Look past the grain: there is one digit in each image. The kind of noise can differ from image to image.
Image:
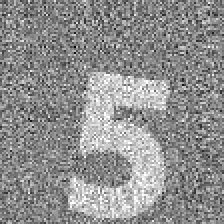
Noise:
low rank plus noise
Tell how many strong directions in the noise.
three or four
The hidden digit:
5
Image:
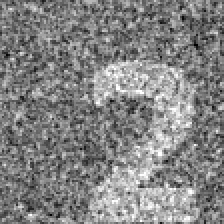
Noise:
blotchy
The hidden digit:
2
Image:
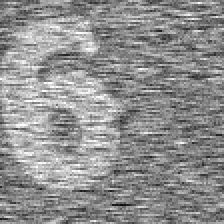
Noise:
streaked along the rows
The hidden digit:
6
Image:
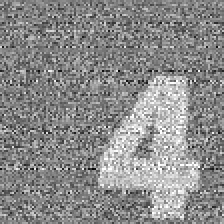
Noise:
rows of uneven size
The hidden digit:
4
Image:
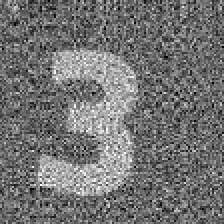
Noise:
low rank plus noise
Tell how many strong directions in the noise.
one
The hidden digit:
3
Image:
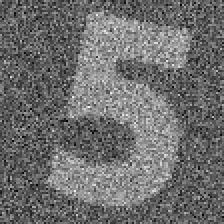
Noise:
independent entries
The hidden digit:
5
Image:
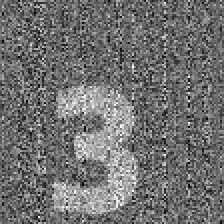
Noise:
columns of uneven size
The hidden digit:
3
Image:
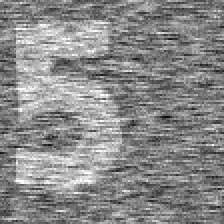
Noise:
streaked along the rows
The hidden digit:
5
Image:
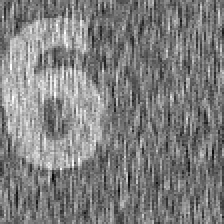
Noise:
streaked along the columns
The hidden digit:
6
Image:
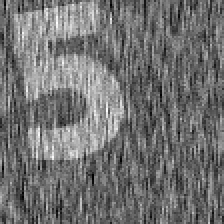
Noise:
streaked along the columns
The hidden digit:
5
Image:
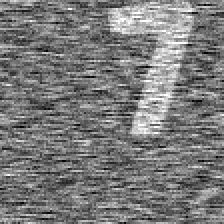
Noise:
streaked along the rows
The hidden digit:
7
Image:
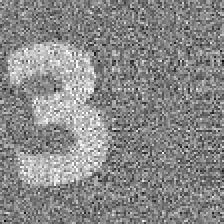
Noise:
low rank plus noise
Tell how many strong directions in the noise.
two
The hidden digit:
3
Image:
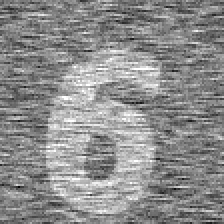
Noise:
streaked along the rows
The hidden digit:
6
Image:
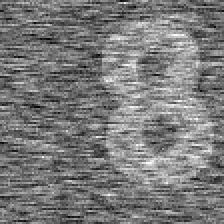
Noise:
streaked along the rows
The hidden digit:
8
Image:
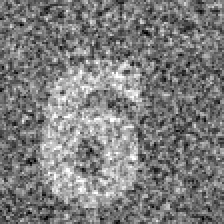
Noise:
blotchy
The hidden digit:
6
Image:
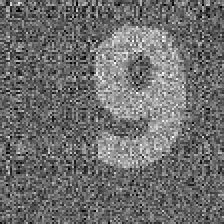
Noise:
low rank plus noise
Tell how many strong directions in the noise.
one
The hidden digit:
9
